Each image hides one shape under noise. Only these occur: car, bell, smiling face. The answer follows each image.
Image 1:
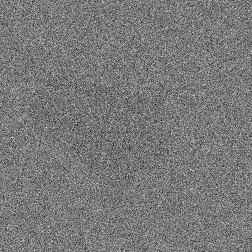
dark bell
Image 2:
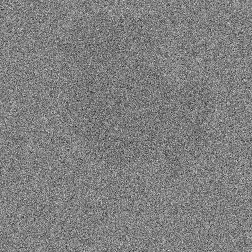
dark car
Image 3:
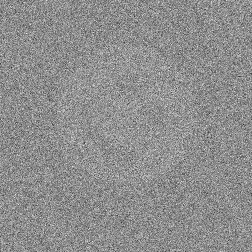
light smiling face
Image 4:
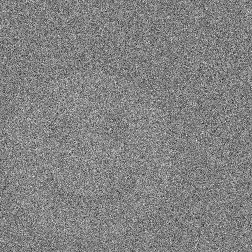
light smiling face
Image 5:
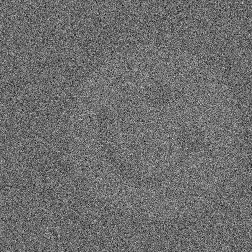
light smiling face
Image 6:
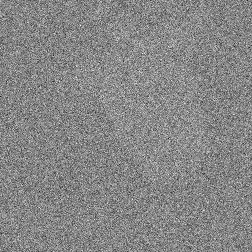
light bell
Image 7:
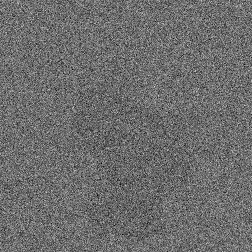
dark car
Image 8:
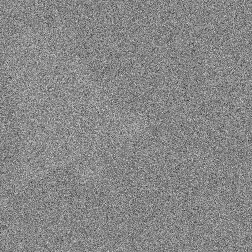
light bell
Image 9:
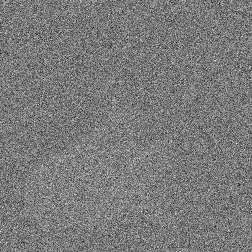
light bell
